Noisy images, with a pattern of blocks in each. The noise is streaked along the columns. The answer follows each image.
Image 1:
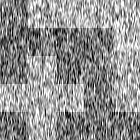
mirrored about the diagonal from the bottom left
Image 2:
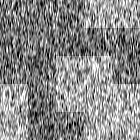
mirrored about the diagonal from the top left
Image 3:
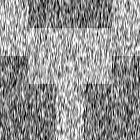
left and right mirror each other
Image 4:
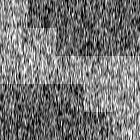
the same after a half turn
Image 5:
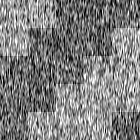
mirrored about the diagonal from the top left
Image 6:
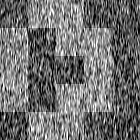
top and bottom mirror each other
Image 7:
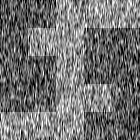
the same after a half turn
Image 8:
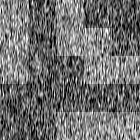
mirrored about the diagonal from the bottom left
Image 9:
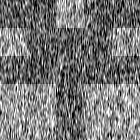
left and right mirror each other
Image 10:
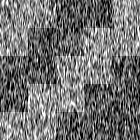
mirrored about the diagonal from the top left
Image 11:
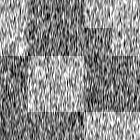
mirrored about the diagonal from the bottom left
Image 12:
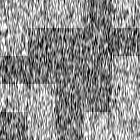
mirrored about the diagonal from the bottom left
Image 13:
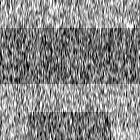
left and right mirror each other
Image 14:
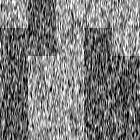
no symmetry
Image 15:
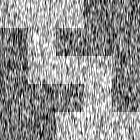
the same after a half turn
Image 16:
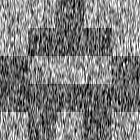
left and right mirror each other
